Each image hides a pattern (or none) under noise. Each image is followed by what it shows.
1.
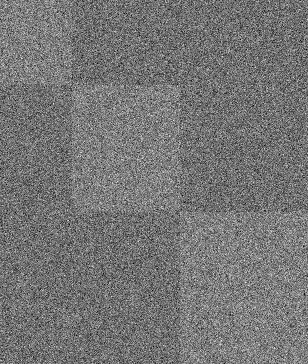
blocks along the diagonal
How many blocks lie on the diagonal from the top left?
3
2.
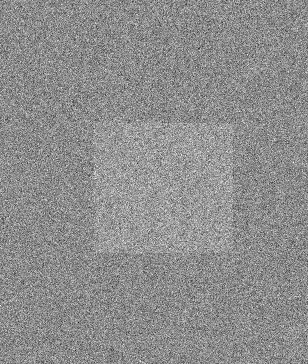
one block
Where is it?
centre
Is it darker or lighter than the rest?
lighter
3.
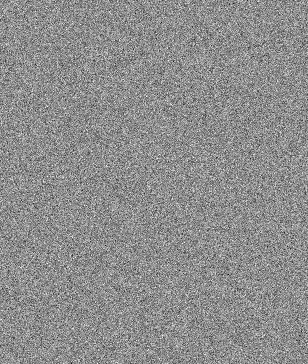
only noise
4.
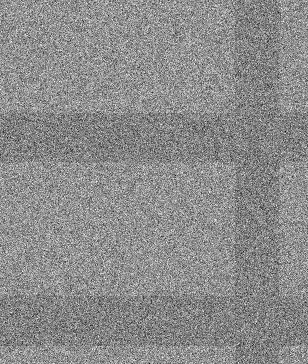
bands of rows crossing bands of columns
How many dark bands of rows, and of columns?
2 and 1
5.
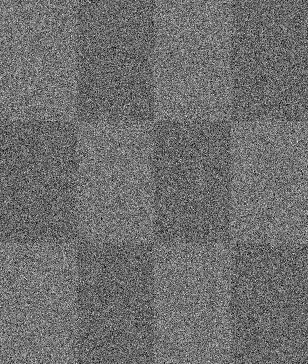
a checkerboard
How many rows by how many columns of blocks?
3 by 4
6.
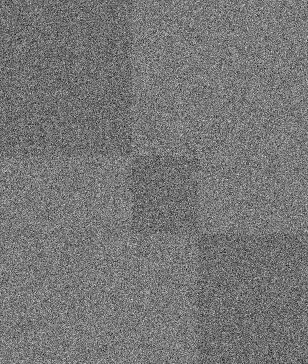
blocks along the diagonal
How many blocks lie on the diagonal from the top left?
3
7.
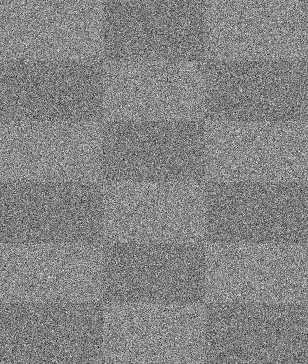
a checkerboard
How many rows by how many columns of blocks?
6 by 3
